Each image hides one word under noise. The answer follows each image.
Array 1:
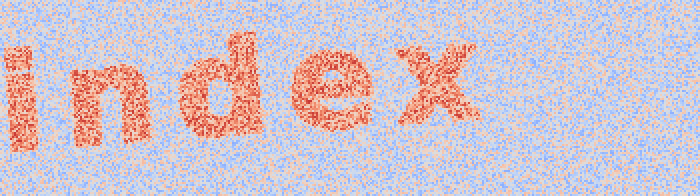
index
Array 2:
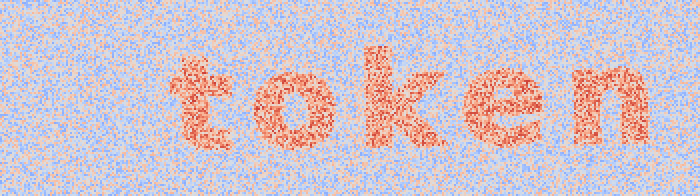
token
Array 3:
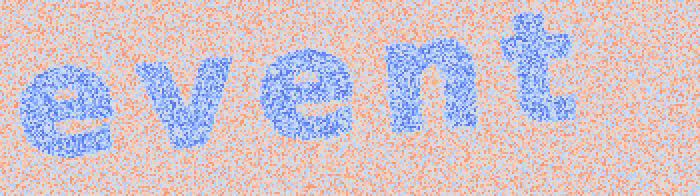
event
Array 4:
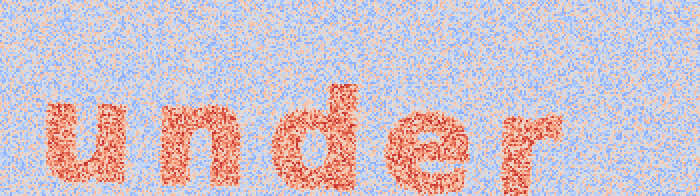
under
